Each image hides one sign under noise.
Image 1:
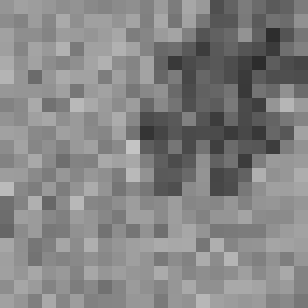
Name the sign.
hash sign
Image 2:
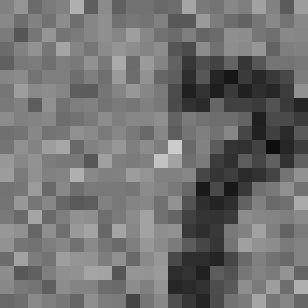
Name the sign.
question mark
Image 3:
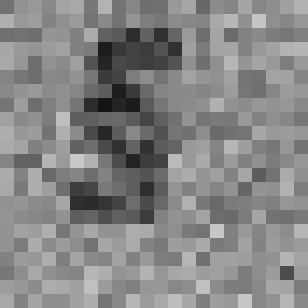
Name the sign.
section sign
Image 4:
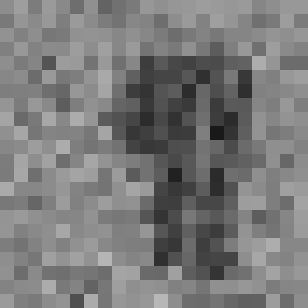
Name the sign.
pilcrow
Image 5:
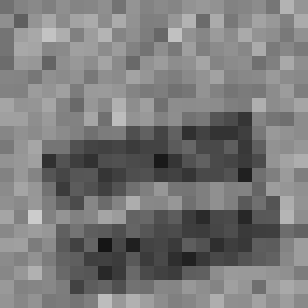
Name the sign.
equals sign
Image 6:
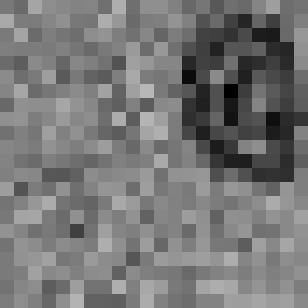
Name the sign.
at sign
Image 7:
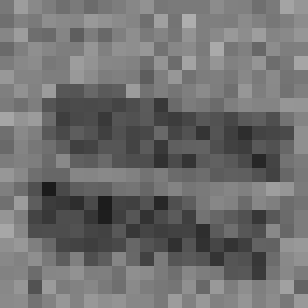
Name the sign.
equals sign
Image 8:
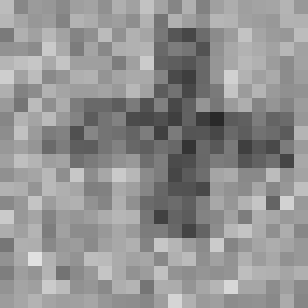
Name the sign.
plus sign
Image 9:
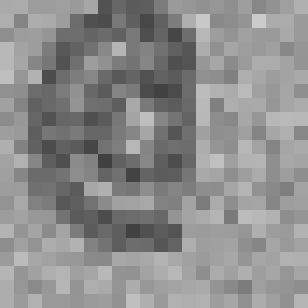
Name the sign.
at sign
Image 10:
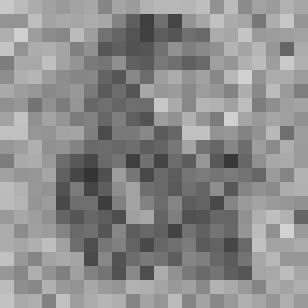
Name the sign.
ampersand
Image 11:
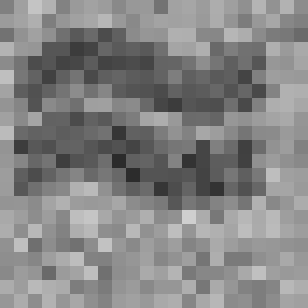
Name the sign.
approximately sign
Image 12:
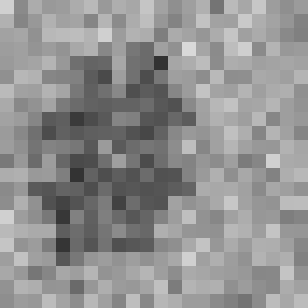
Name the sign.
hash sign
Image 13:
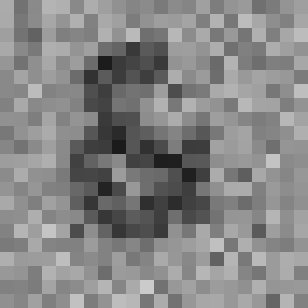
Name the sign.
ampersand
